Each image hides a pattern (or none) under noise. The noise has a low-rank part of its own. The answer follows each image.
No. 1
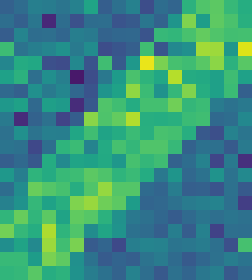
a diagonal band
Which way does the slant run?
bottom left to top right
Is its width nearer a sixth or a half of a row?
a half
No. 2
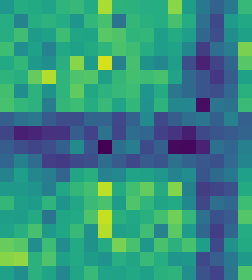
bands of rows crossing bands of columns
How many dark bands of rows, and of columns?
1 and 1
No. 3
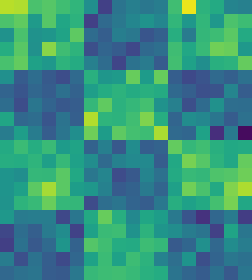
a checkerboard
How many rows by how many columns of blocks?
4 by 3
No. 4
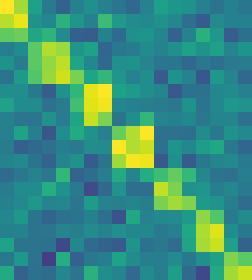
blocks along the diagonal
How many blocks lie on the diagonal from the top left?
7
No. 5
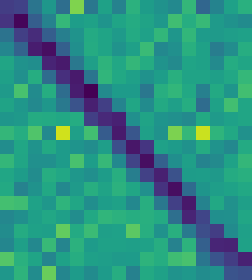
a diagonal band
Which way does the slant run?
top left to bottom right
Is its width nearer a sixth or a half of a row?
a sixth
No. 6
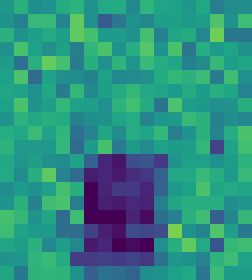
one block
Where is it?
bottom middle
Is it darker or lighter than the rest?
darker
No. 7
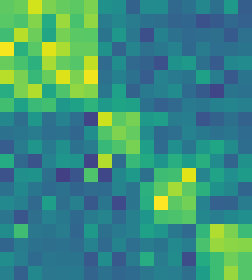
blocks along the diagonal
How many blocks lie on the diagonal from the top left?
4
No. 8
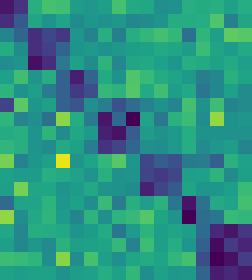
blocks along the diagonal
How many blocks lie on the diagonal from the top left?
7
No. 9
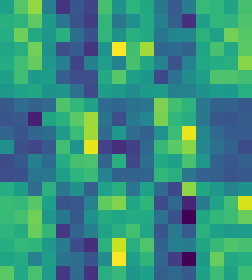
a checkerboard
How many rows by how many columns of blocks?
3 by 5
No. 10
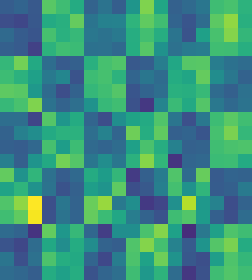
a checkerboard
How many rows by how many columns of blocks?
5 by 6
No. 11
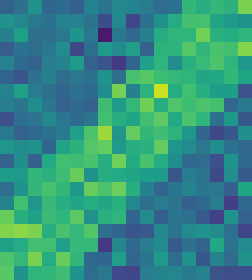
a diagonal band
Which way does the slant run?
bottom left to top right
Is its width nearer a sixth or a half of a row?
a half
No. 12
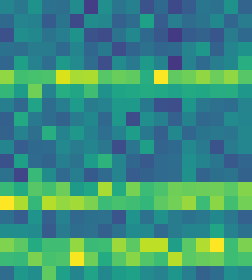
bands of rows
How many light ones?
3
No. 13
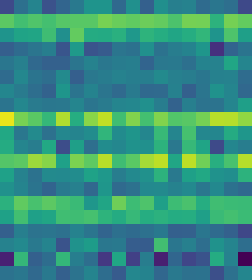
bands of rows
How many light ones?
4
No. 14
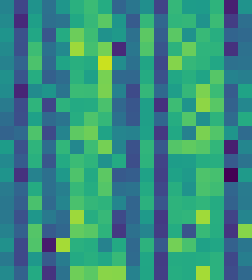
bands of columns
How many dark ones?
5
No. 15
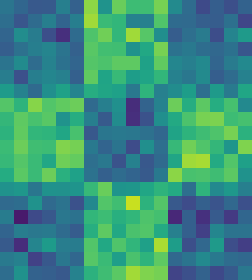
a checkerboard
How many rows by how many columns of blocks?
3 by 3
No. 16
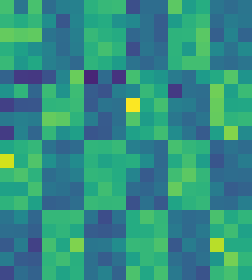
a checkerboard
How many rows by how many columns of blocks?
4 by 6
